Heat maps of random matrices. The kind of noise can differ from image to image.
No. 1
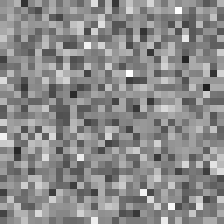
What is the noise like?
independent entries
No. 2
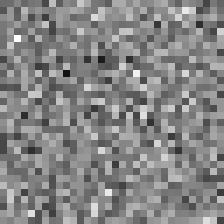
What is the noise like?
independent entries
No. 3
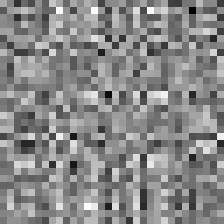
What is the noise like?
low rank plus noise
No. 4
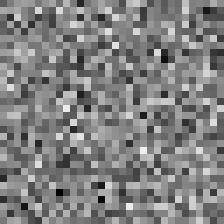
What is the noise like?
independent entries
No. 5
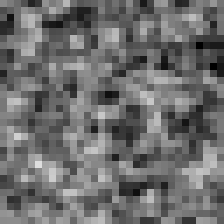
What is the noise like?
blotchy
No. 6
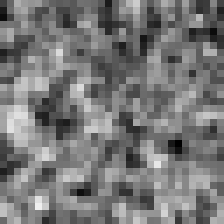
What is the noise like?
blotchy
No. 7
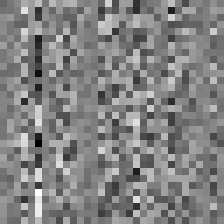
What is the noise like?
columns of uneven size
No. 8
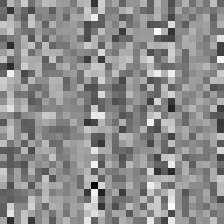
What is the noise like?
columns of uneven size
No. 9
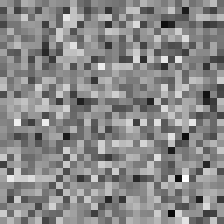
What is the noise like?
low rank plus noise
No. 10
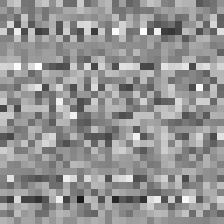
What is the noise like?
rows of uneven size
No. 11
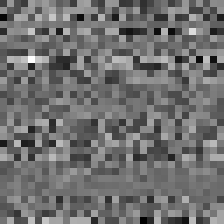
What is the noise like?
rows of uneven size
